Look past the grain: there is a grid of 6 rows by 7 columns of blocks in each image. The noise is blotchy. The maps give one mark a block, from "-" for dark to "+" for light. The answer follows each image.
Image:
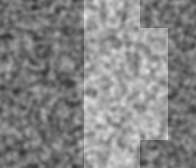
---++--
---+++-
---+++-
---+++-
---+++-
---++--
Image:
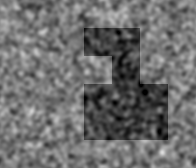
+++++++
+++--++
++++-++
+++---+
+++---+
+++++++
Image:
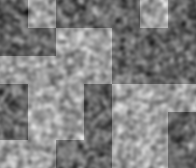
-+---+-
--++---
++++---
-++-+++
-++-++-
++--++-
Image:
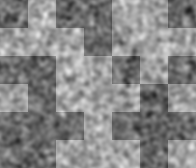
-+--++-
+++-+++
--++-+-
+-+++-+
---+---
--+++-+
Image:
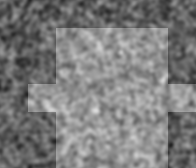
-------
--++++-
--++++-
-++++++
--++++-
--++++-
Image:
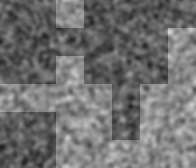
--+----
------+
--+---+
++++-++
--++-++
--+++++
